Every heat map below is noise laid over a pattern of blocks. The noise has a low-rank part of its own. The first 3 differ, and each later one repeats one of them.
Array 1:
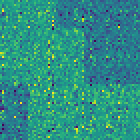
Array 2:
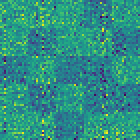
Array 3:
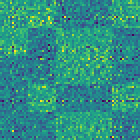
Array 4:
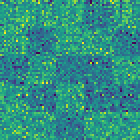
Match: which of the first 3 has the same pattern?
2
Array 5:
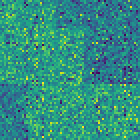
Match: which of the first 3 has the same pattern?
1
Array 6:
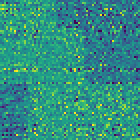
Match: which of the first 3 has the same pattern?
1
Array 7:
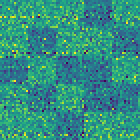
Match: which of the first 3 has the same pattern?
2
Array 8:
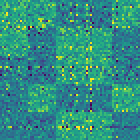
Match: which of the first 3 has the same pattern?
3
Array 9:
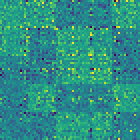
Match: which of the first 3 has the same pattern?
3
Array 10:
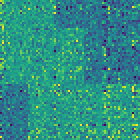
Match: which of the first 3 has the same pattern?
1
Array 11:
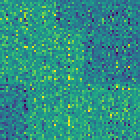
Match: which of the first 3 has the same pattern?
1
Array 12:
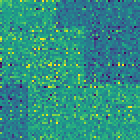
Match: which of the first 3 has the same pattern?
1
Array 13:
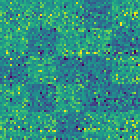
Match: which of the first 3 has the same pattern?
2
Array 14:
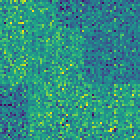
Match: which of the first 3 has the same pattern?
1
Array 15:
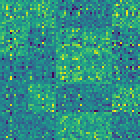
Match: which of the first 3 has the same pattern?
3
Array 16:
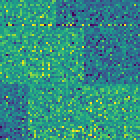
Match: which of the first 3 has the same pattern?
1
